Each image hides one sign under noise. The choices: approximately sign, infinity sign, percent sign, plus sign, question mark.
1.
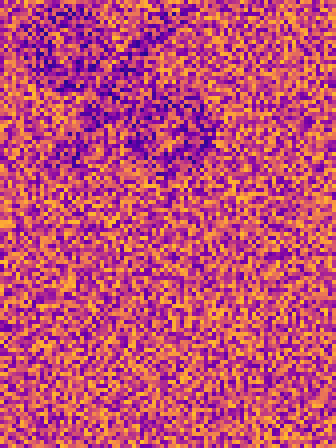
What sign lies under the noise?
percent sign
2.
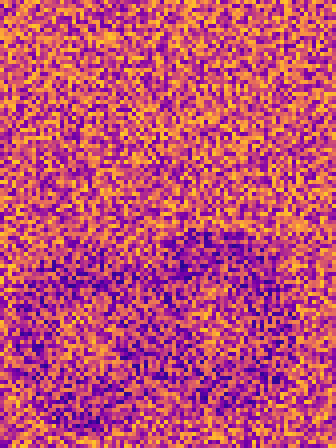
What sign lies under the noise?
infinity sign
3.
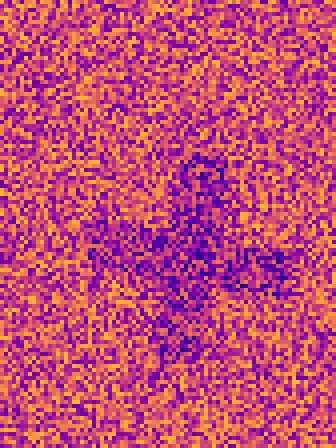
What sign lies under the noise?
plus sign
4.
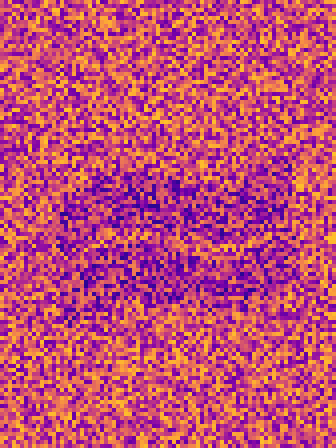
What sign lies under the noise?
approximately sign
